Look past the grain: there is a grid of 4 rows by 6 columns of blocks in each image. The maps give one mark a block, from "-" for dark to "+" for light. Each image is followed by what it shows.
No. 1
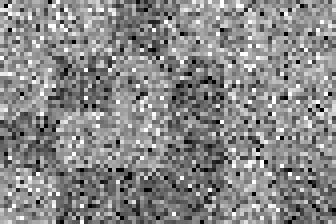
+ + - + + +
+ - + - + +
- + + - + +
+ - - - + -
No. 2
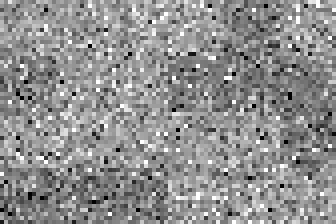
+ + + + - +
- + + - - -
+ + + + + -
- - - + + +
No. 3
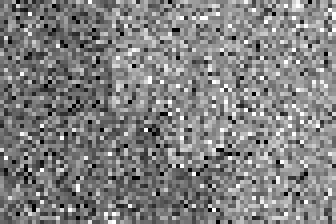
- - + + + +
- - + + + +
- - - + + +
- - - - + +
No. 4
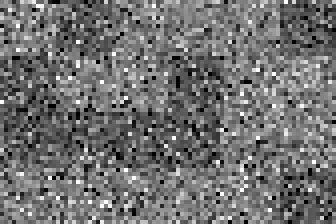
+ - + + + -
- + + - + +
- - - - + +
+ + + + + -
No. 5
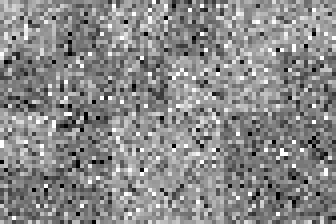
+ - + - + +
- - - + + -
+ - + + - -
- - + + - -
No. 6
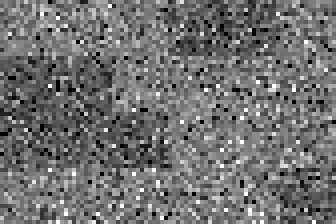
+ + + - - +
- - + + + +
- - - + + +
+ + + + + -
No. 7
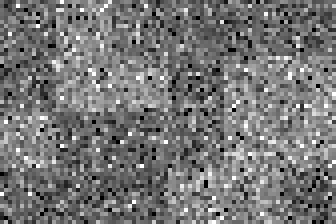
- + - - - -
- + + - + +
+ - - - + +
- - - + + -
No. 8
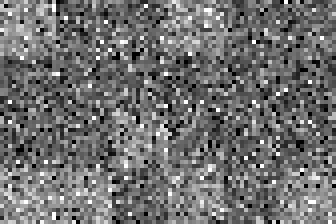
+ - - + - -
- - - - - -
- - + - - -
+ + - + - +
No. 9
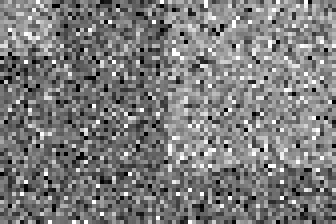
+ - - + + +
- - - + + +
- - - + + +
- - - - - -
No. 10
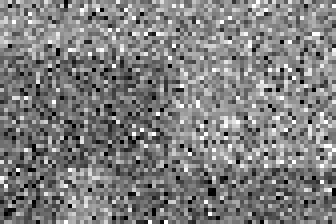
+ + + + + +
- - - + + +
- - - + + +
- + - - - -
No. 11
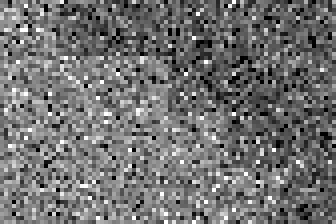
+ - - - - -
+ + + - - -
+ + + + - -
+ + + + + -
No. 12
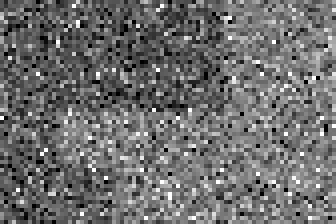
- - - - + +
- - - - + +
- + + + + +
- - + + + +
